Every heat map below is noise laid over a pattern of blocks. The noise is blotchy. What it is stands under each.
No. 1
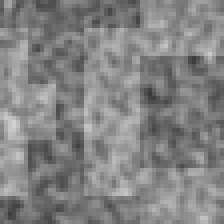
top and bottom mirror each other
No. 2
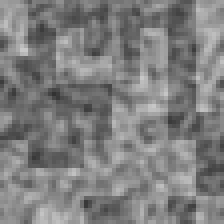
no symmetry
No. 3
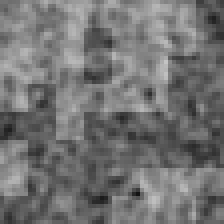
no symmetry
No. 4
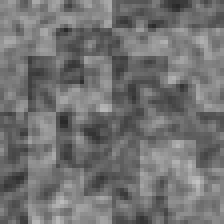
mirrored about the diagonal from the top left
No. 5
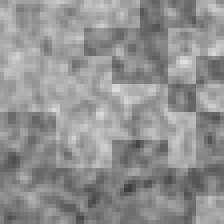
no symmetry
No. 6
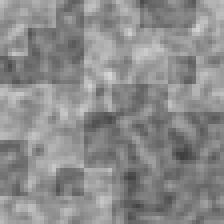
mirrored about the diagonal from the top left
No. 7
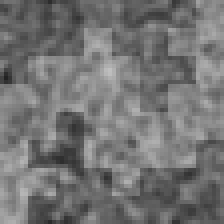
the same after a half turn
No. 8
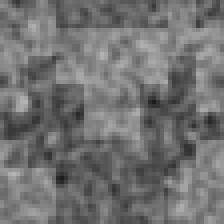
left and right mirror each other
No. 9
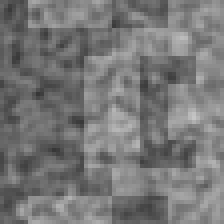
top and bottom mirror each other
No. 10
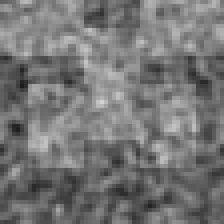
left and right mirror each other
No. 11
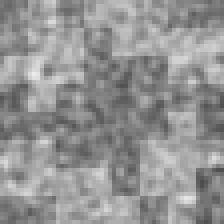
the same after a half turn
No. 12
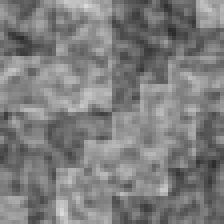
mirrored about the diagonal from the top left
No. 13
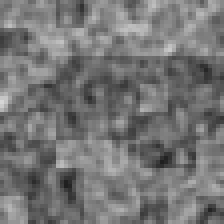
no symmetry
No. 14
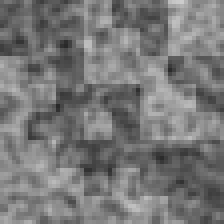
mirrored about the diagonal from the bottom left
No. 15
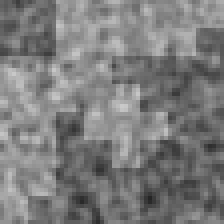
mirrored about the diagonal from the top left
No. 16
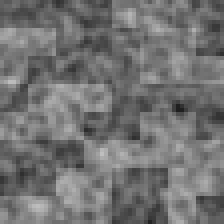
no symmetry
